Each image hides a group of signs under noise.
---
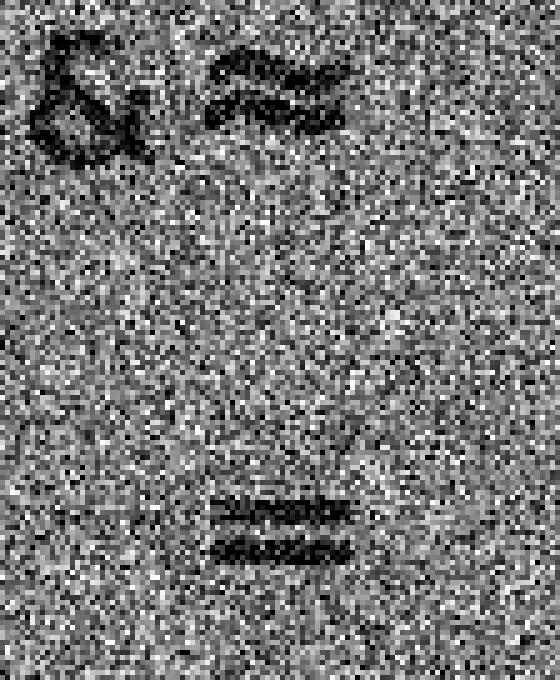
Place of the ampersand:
top left
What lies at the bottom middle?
equals sign
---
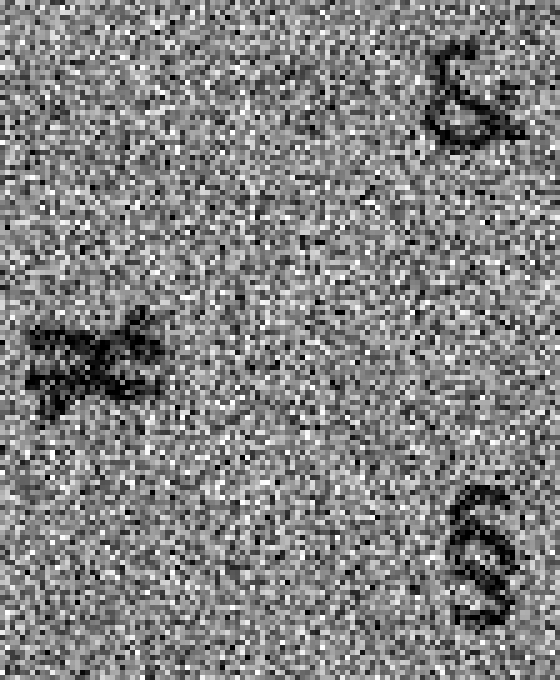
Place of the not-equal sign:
middle left
